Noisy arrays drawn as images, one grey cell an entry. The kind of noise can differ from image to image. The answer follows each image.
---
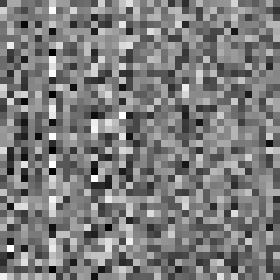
columns of uneven size
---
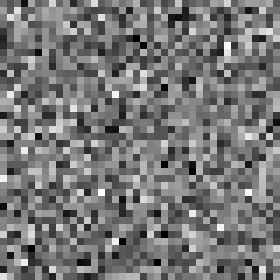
independent entries
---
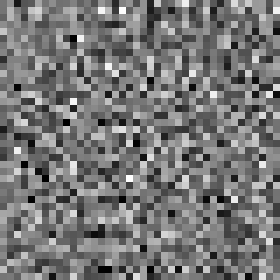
low rank plus noise
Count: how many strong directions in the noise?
five to eight
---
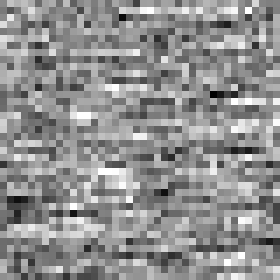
streaked along the rows
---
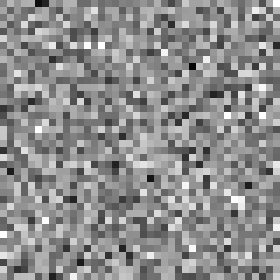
independent entries
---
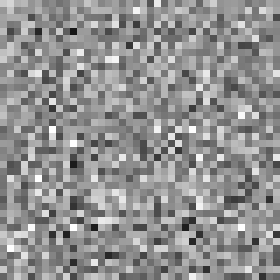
low rank plus noise
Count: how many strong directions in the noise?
five to eight
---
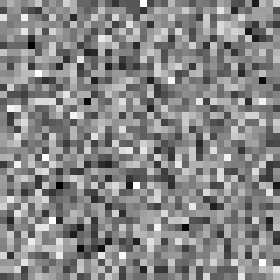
independent entries
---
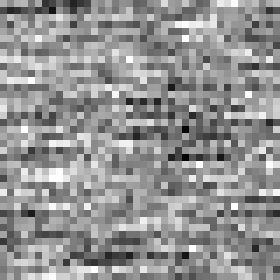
streaked along the rows
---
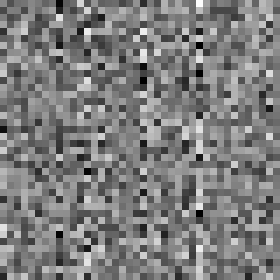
columns of uneven size
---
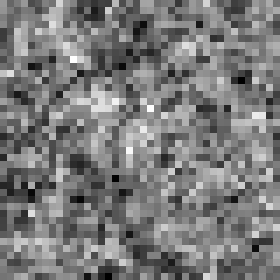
blotchy
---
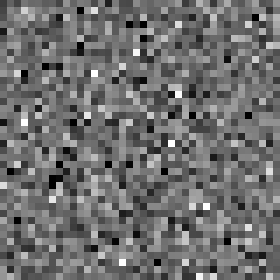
heavy tails
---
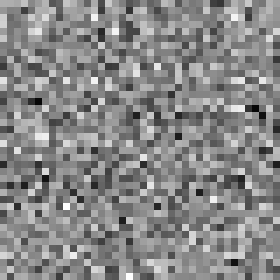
low rank plus noise
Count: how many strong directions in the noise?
two
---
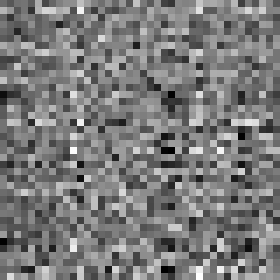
low rank plus noise
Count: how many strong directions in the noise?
two
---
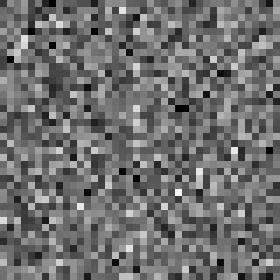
independent entries
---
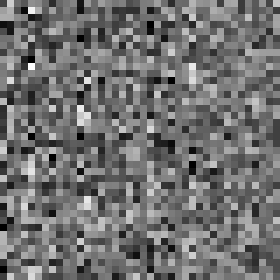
columns of uneven size
